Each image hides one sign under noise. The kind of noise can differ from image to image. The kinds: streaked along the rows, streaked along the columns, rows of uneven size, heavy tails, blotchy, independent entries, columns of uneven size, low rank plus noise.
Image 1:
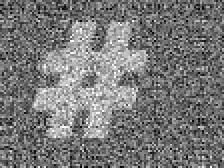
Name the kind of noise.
low rank plus noise
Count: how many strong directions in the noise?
one
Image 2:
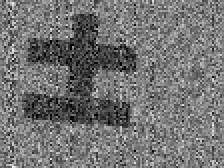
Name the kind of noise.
columns of uneven size
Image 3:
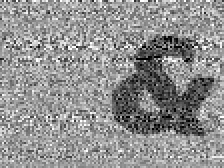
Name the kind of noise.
rows of uneven size
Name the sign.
ampersand
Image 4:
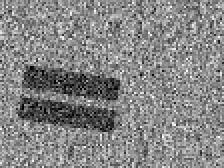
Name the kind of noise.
low rank plus noise
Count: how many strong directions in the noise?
five to eight
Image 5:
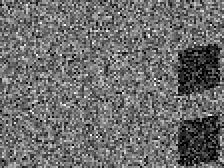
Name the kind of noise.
independent entries
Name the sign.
colon
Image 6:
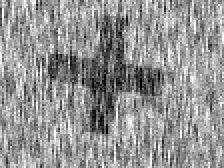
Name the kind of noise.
streaked along the columns
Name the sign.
plus sign
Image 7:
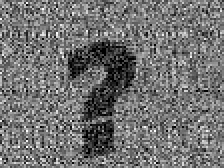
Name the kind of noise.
low rank plus noise
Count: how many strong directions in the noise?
two
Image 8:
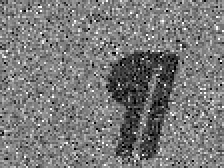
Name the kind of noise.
heavy tails
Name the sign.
pilcrow
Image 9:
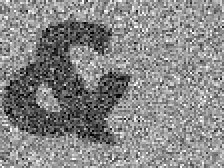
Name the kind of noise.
low rank plus noise
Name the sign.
ampersand
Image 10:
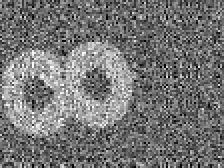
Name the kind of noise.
low rank plus noise
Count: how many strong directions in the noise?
one
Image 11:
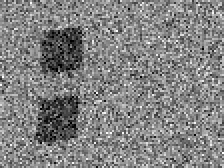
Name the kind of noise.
independent entries
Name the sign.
colon
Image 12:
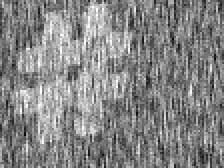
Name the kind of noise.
streaked along the columns
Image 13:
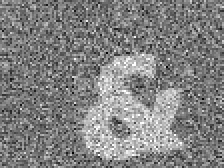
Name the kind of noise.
low rank plus noise
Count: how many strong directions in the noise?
three or four
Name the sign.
ampersand
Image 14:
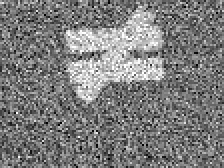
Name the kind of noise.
low rank plus noise
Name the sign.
not-equal sign
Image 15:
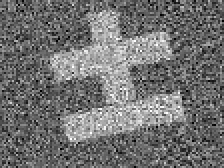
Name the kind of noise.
low rank plus noise
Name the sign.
plus-minus sign
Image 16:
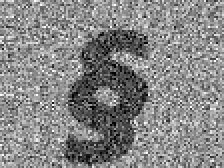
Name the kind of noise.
low rank plus noise
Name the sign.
section sign
